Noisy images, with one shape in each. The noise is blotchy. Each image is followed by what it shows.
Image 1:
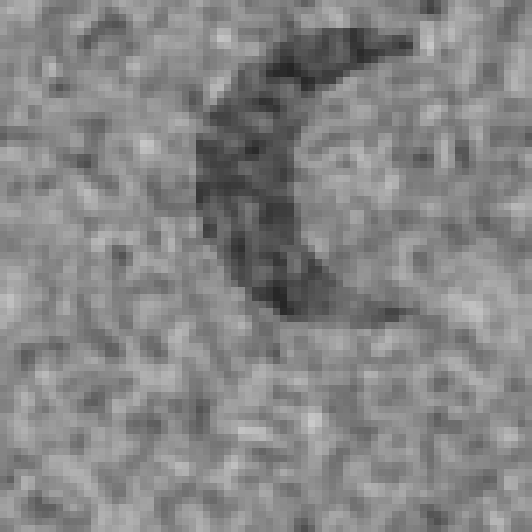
crescent
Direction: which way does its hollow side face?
right
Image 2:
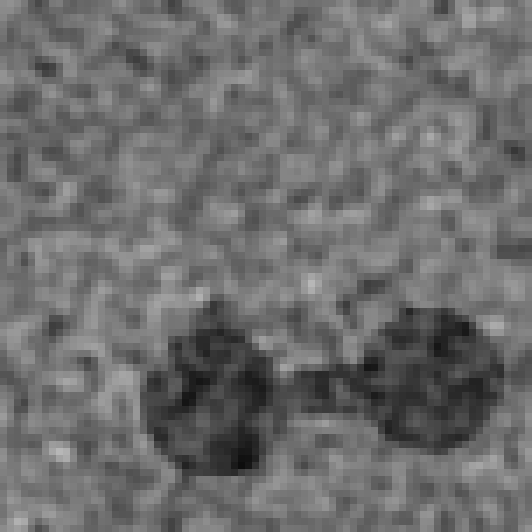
dumbbell
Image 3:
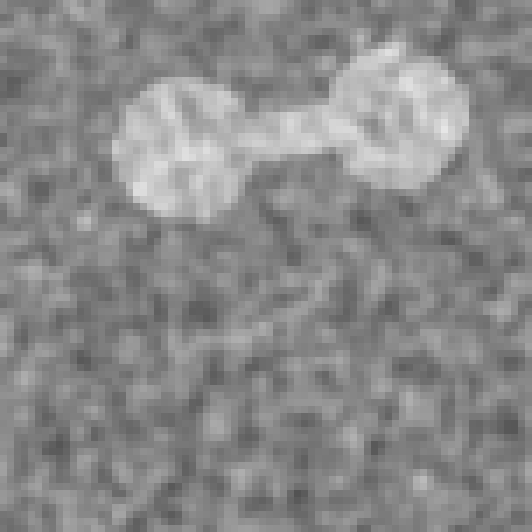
dumbbell
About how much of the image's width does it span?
two thirds
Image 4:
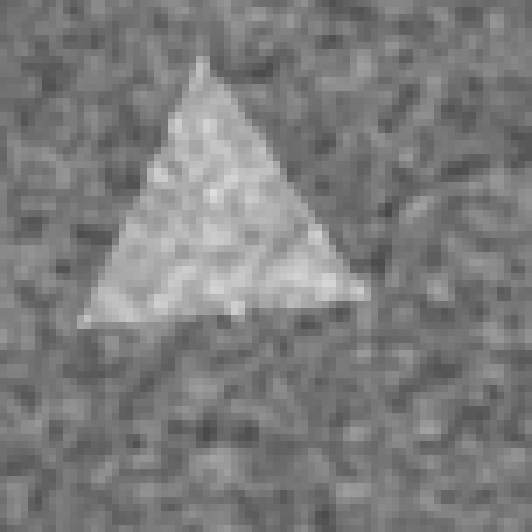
triangle
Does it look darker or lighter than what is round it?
lighter
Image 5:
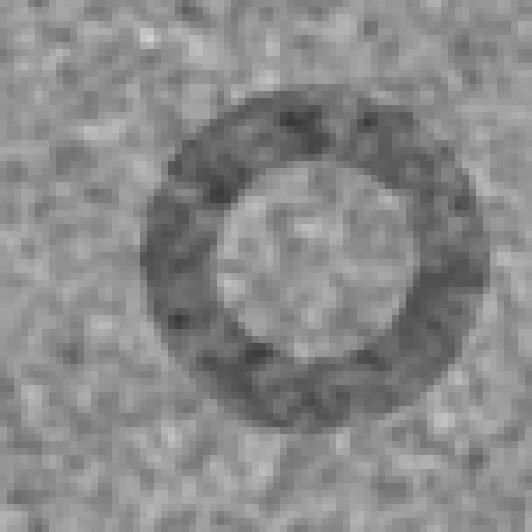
ring
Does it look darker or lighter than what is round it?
darker
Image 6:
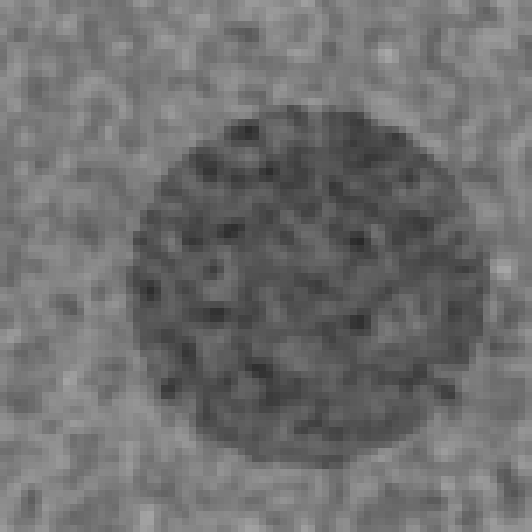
disc
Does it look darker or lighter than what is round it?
darker
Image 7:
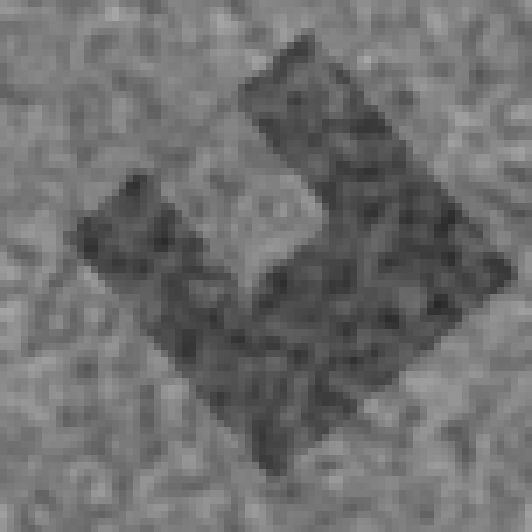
square with a notch
